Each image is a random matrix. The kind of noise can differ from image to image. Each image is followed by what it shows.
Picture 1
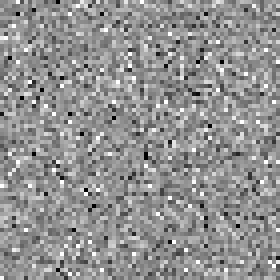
heavy tails
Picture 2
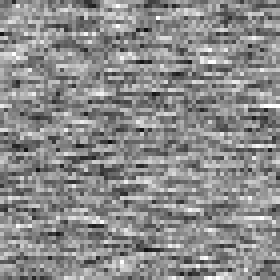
streaked along the rows
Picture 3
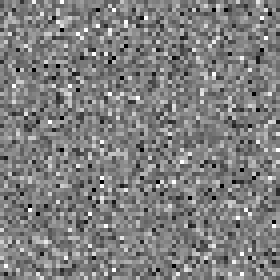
heavy tails
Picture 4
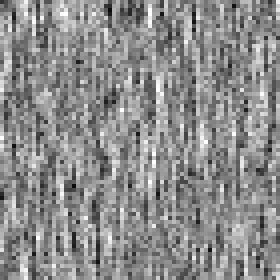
streaked along the columns
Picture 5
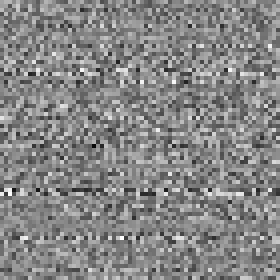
rows of uneven size
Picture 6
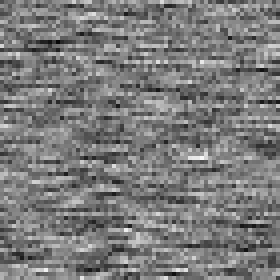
streaked along the rows
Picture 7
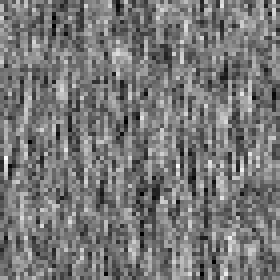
streaked along the columns
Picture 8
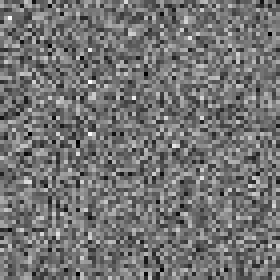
low rank plus noise
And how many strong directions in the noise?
two
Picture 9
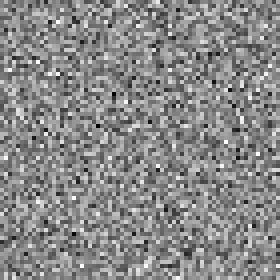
independent entries
